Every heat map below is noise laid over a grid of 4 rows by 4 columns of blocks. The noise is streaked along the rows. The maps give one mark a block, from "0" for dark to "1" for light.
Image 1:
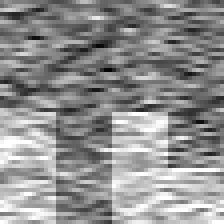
0000
0000
1010
1011
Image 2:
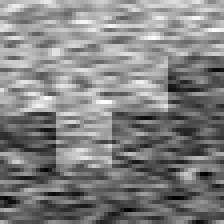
1111
1110
0100
0000
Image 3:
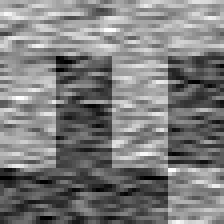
1111
1010
1010
0001
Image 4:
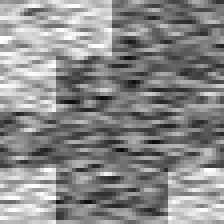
1100
1000
0000
1001
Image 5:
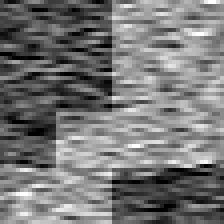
0011
0011
0111
1100
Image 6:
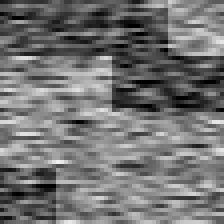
0001
1100
1111
0111
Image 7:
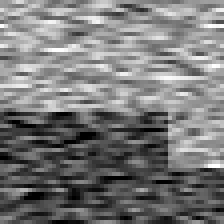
1111
1111
0001
0000
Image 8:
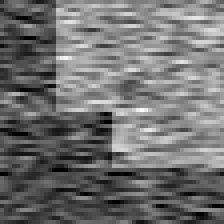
0111
0111
0011
0000
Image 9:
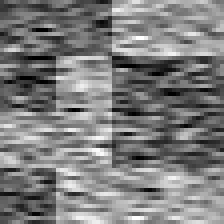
0011
0100
1100
0111
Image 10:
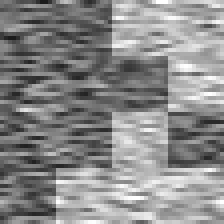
0011
0001
0010
0111
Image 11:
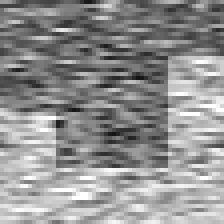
0000
0001
1001
1111
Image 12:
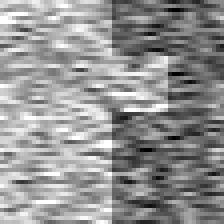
1100
1110
1100
1100
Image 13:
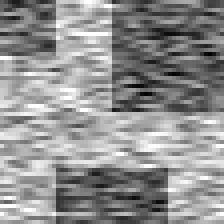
0100
1100
1111
1001
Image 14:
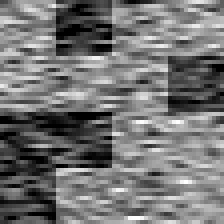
1011
1110
0011
0111
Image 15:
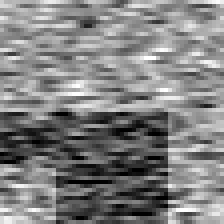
1111
1111
0001
1001
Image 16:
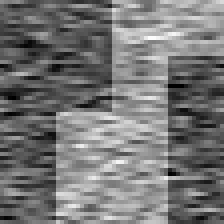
0011
0010
0110
0110
